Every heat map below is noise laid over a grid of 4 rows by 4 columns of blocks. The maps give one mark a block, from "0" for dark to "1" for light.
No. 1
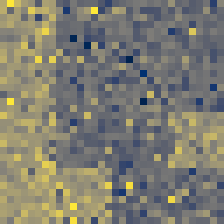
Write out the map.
1000
1000
1001
1100
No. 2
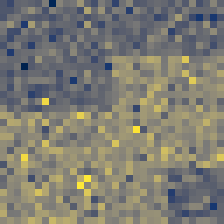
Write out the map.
0000
0011
1111
1110
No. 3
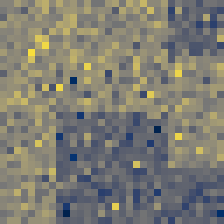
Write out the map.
1110
1111
1001
1000
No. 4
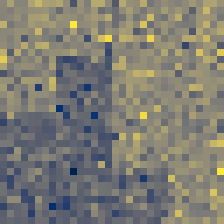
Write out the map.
1111
1011
0011
0001
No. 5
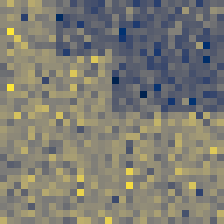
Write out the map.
1000
1100
1111
1111
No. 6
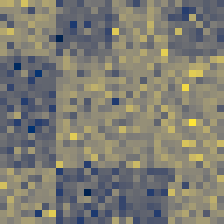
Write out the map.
1010
0111
0111
1001
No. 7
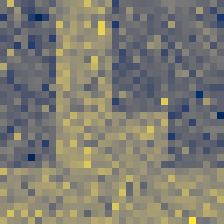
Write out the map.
0100
0100
0110
1111
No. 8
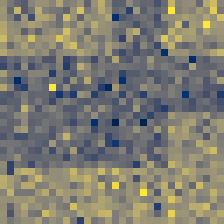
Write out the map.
1101
0000
0001
1111
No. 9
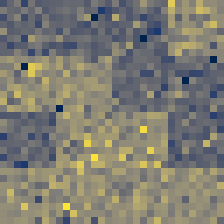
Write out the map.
0001
1100
0110
1111
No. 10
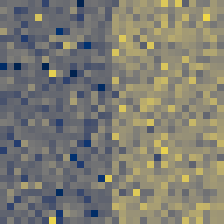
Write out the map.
0011
0011
0011
0011
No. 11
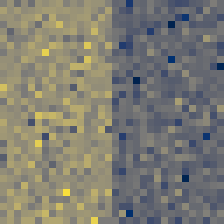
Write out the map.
1100
1100
1100
1100
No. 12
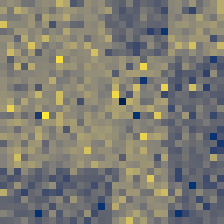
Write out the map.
1101
1110
1110
0010
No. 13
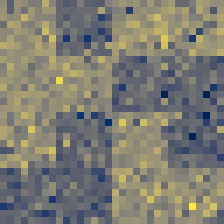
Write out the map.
1011
1100
1010
0011
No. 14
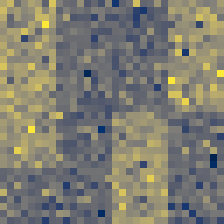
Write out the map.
1001
1001
1010
0010
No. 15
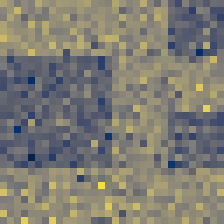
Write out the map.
1110
0011
0010
1111
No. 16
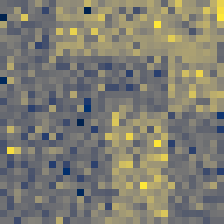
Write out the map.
0111
0001
0010
0010
